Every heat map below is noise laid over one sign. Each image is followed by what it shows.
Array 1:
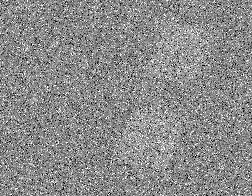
colon
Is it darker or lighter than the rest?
lighter
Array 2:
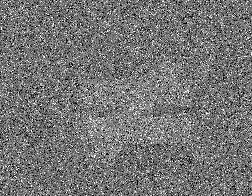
not-equal sign
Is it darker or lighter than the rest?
lighter
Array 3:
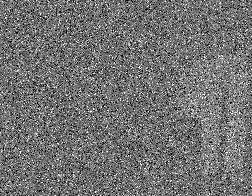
pilcrow
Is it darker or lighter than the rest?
lighter
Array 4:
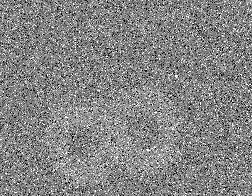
infinity sign
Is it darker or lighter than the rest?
lighter
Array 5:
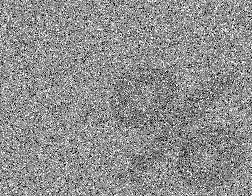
percent sign
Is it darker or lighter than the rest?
darker
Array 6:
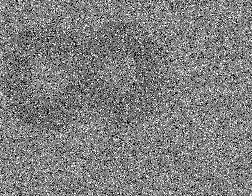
infinity sign
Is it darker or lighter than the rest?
darker
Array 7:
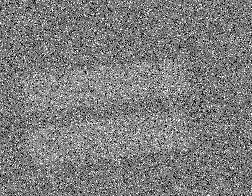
equals sign
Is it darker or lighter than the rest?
lighter
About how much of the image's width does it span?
two thirds
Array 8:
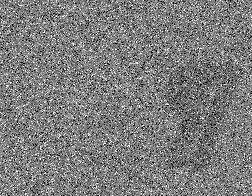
pilcrow
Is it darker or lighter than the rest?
darker
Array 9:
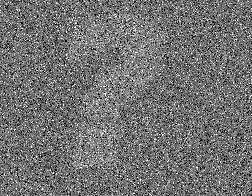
question mark
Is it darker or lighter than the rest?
lighter
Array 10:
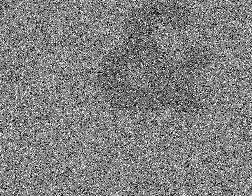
ampersand
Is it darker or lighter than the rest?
darker
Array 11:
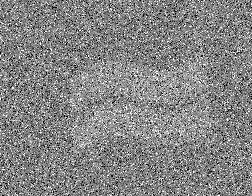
approximately sign
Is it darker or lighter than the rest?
lighter
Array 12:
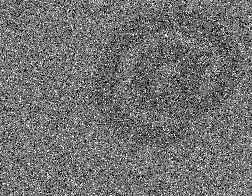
at sign
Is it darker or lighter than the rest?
darker
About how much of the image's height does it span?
two thirds
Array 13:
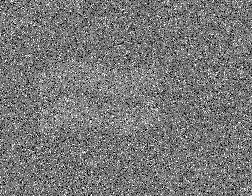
approximately sign
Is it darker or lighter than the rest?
lighter
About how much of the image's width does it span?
half
